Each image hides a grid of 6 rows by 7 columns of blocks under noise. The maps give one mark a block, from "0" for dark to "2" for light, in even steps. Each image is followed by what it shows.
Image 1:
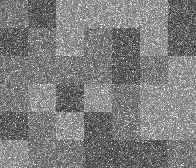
1 0 2 2 2 2 0
0 1 2 1 0 2 0
1 1 1 1 0 1 2
1 2 0 2 1 2 2
0 1 2 0 1 2 2
2 1 1 0 0 0 1
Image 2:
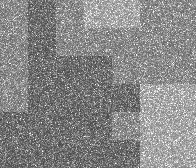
1 0 1 2 2 1 1
1 0 1 1 1 1 1
1 0 0 0 1 1 1
1 0 0 0 0 2 2
0 0 0 0 1 2 2
0 0 0 0 0 2 2
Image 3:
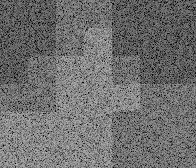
0 0 1 1 0 0 0
0 0 1 2 0 0 0
0 1 2 2 1 0 0
1 1 2 2 2 1 1
2 2 2 2 1 1 1
2 2 2 2 1 1 1
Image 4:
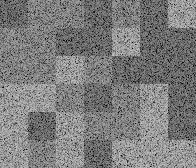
0 1 1 0 1 0 2
1 1 0 0 2 0 0
1 1 2 1 0 0 0
2 2 1 0 1 2 0
2 0 2 1 1 2 0
2 1 2 0 2 2 2
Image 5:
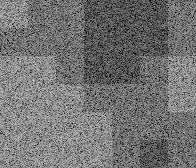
2 1 1 0 0 0 1
1 1 1 0 0 0 1
2 2 1 0 0 1 2
2 2 2 1 1 1 2
2 2 2 2 1 1 1
2 2 2 2 1 0 1
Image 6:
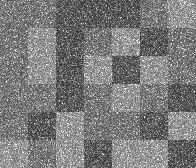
1 1 0 0 0 1 2
1 2 0 1 2 0 1
1 2 0 2 0 2 1
1 1 0 1 2 1 0
1 0 2 1 1 0 2
2 1 2 0 2 2 0
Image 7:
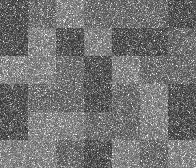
0 1 2 1 1 1 0
0 2 0 2 0 0 1
2 2 1 0 2 1 1
0 1 1 0 1 2 0
0 2 2 1 1 2 0
2 2 1 0 2 1 2
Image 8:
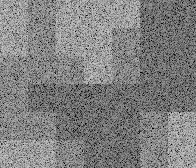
2 1 2 2 2 0 0
2 1 2 2 1 0 0
1 1 1 2 1 0 0
1 0 0 0 0 0 0
1 1 0 0 0 1 2
2 2 1 0 0 1 2
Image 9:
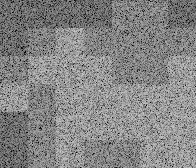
0 0 0 0 1 1 0
0 1 2 1 1 1 1
1 2 2 2 1 1 2
2 1 2 2 2 2 2
0 1 2 2 2 2 2
0 1 2 1 1 2 2
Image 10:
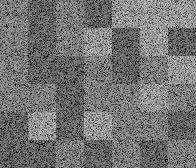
1 0 1 0 2 2 2
1 0 1 2 0 2 0
1 0 0 1 0 1 2
1 1 0 1 1 2 1
0 2 0 2 1 1 0
0 0 1 0 1 0 1
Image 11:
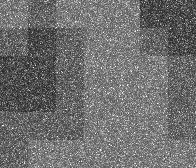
2 1 2 2 2 0 0
1 0 1 2 2 1 0
0 0 1 2 2 2 1
0 0 1 2 2 2 1
1 1 1 2 2 2 1
1 2 2 2 2 2 2
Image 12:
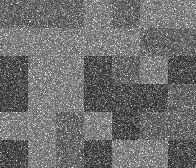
1 1 1 2 1 2 2
2 2 2 2 2 1 1
0 2 2 0 1 2 0
0 2 2 0 0 0 1
2 2 1 2 0 1 1
0 2 1 0 2 2 0
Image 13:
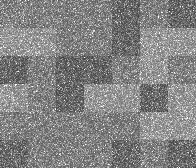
1 1 1 1 0 1 0
2 2 1 1 0 2 2
0 1 0 0 1 2 1
2 1 0 2 2 0 2
1 1 1 1 1 2 2
0 1 1 1 0 1 0
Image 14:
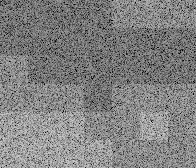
0 0 0 0 1 1 1
0 0 0 0 0 0 0
1 0 0 0 0 0 0
1 1 1 0 1 1 1
2 2 2 1 1 2 1
2 2 2 2 1 1 1
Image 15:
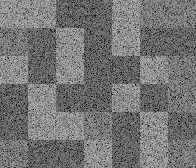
2 2 0 0 2 1 1
1 0 2 0 2 0 0
2 0 2 0 0 2 1
0 2 0 0 2 0 1
0 2 2 1 0 2 0
1 0 0 2 0 2 1
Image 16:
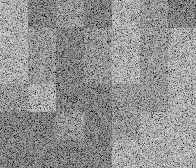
2 0 1 0 2 1 0
2 1 0 1 2 1 2
2 1 0 1 2 1 2
1 2 0 0 1 1 2
0 0 1 0 1 2 2
0 0 0 0 2 2 2
